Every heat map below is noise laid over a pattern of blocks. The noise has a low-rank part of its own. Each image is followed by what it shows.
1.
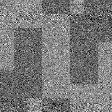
the same after a half turn
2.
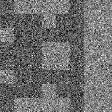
top and bottom mirror each other
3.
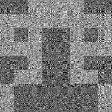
left and right mirror each other
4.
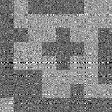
mirrored about the diagonal from the bottom left
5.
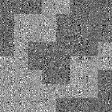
mirrored about the diagonal from the bottom left
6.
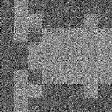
top and bottom mirror each other
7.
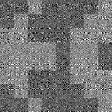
top and bottom mirror each other
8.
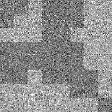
mirrored about the diagonal from the top left
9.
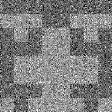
left and right mirror each other
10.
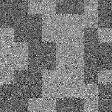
top and bottom mirror each other
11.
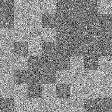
mirrored about the diagonal from the bottom left
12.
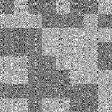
no symmetry
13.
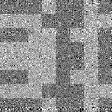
top and bottom mirror each other
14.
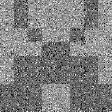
left and right mirror each other
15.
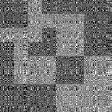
mirrored about the diagonal from the top left
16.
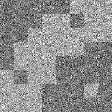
mirrored about the diagonal from the top left
